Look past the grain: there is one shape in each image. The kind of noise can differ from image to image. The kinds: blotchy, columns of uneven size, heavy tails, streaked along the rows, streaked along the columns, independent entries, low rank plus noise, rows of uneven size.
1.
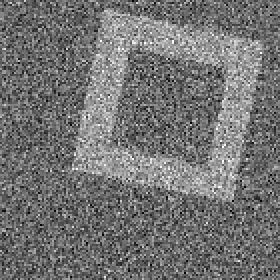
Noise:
low rank plus noise
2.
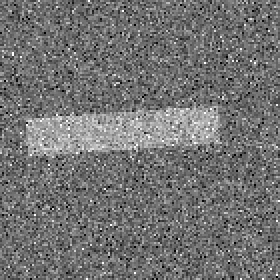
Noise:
heavy tails
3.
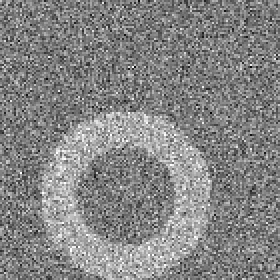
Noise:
low rank plus noise
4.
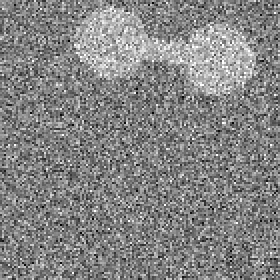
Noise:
low rank plus noise
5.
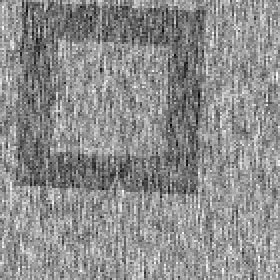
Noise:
streaked along the columns
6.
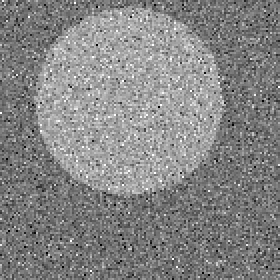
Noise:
heavy tails
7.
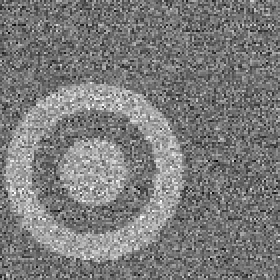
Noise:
rows of uneven size
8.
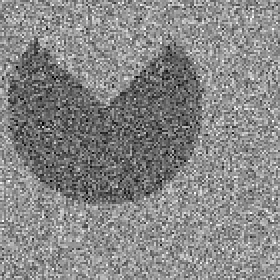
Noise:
low rank plus noise
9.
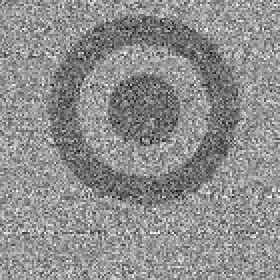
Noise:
rows of uneven size
